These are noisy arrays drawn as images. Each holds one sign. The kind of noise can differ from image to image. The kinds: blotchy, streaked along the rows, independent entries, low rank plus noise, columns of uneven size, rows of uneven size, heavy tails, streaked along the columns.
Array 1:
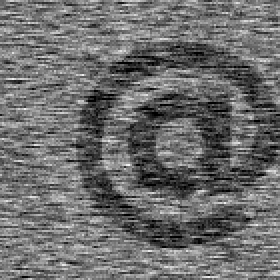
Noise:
streaked along the rows
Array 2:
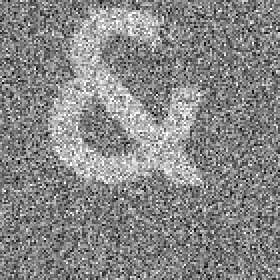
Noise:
independent entries
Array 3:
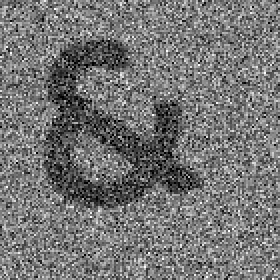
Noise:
independent entries
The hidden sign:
ampersand
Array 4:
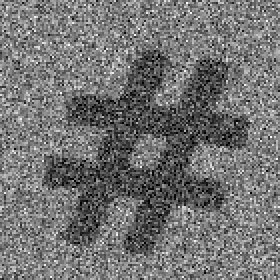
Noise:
independent entries
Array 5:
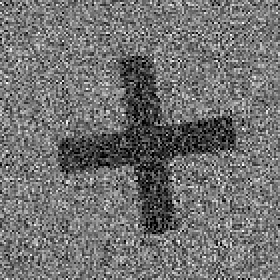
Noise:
low rank plus noise
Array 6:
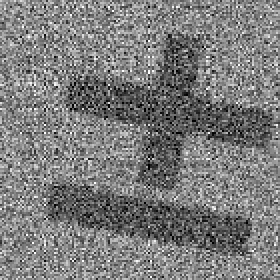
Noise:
low rank plus noise
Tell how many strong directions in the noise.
one
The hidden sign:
plus-minus sign
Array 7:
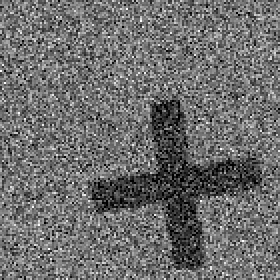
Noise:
independent entries
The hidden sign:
plus sign
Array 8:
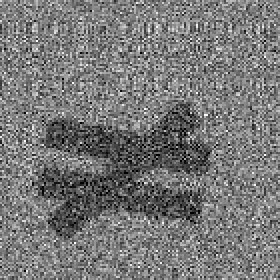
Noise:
low rank plus noise
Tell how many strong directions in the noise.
one
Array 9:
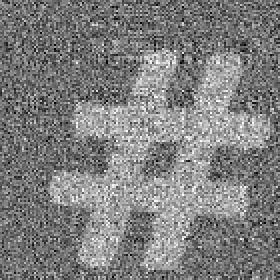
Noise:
low rank plus noise
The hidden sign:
hash sign
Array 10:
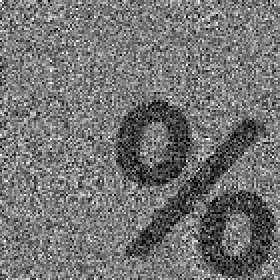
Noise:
low rank plus noise
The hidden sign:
percent sign
